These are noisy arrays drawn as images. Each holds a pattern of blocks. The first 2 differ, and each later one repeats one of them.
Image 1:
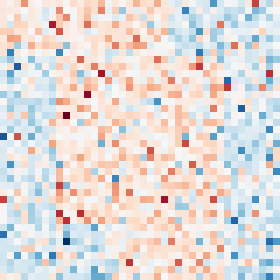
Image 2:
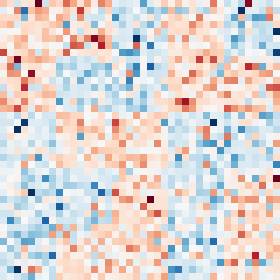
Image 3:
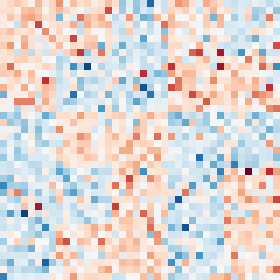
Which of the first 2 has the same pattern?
2
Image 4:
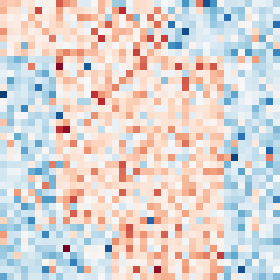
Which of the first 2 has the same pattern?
1
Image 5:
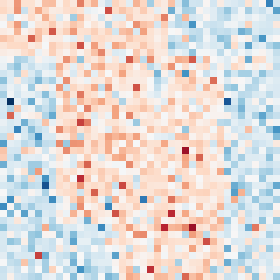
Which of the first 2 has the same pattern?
1
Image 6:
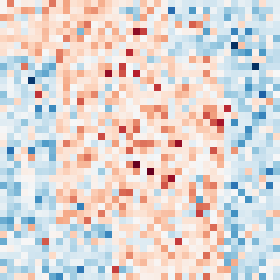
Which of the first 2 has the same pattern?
1
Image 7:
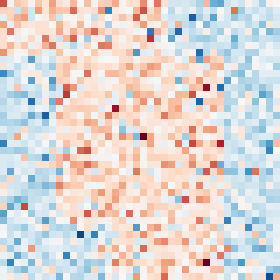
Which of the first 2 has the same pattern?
1
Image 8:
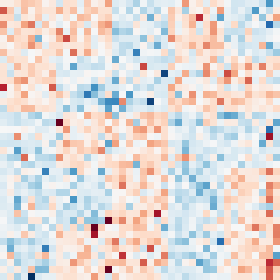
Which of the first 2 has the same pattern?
2
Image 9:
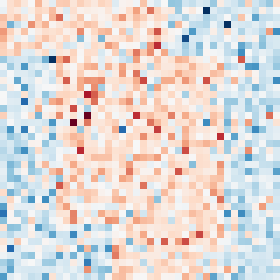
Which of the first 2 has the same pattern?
1
